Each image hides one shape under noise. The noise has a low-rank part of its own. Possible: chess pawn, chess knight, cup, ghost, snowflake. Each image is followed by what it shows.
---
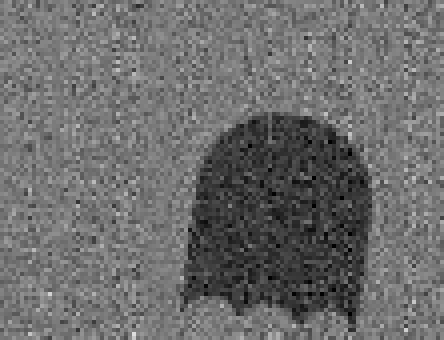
ghost
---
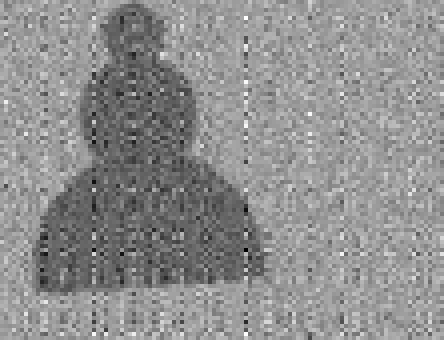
chess pawn
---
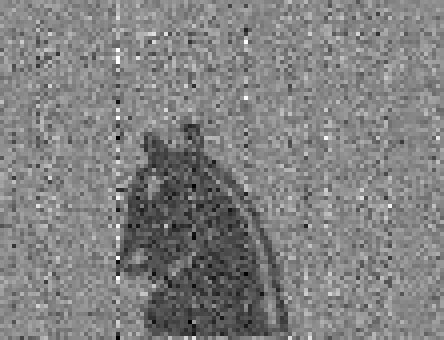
chess knight
